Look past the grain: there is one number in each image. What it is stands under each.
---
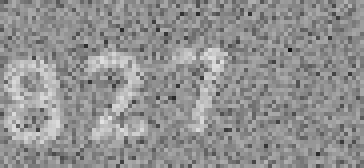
827
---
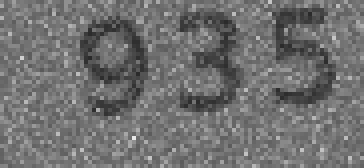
935
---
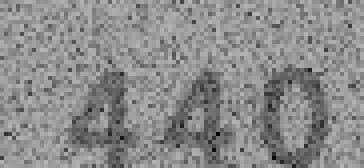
440
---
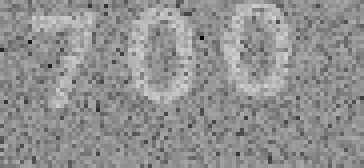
700
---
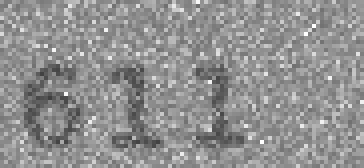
611
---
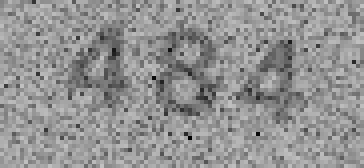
484
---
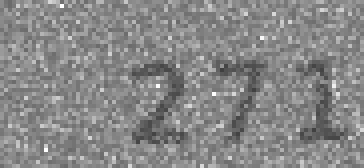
271
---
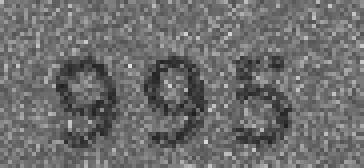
995
